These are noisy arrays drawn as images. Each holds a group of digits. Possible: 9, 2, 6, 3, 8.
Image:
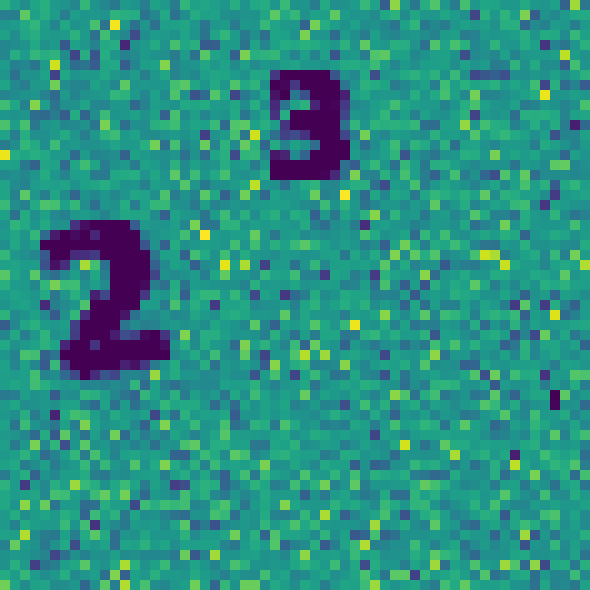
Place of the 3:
top middle
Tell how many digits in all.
2
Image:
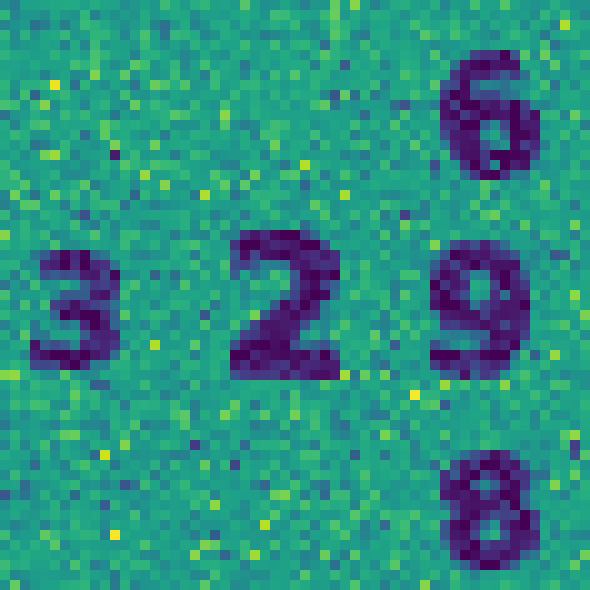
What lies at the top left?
nothing
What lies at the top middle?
nothing
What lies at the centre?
2
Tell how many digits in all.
5
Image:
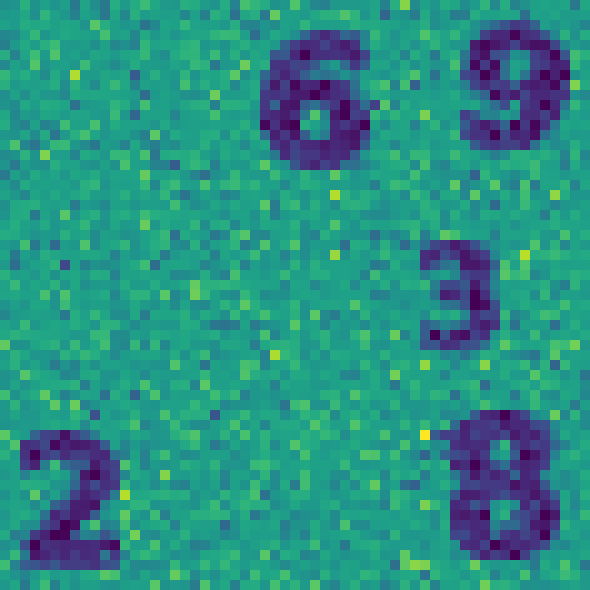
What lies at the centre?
nothing
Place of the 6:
top middle
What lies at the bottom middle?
nothing
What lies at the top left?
nothing
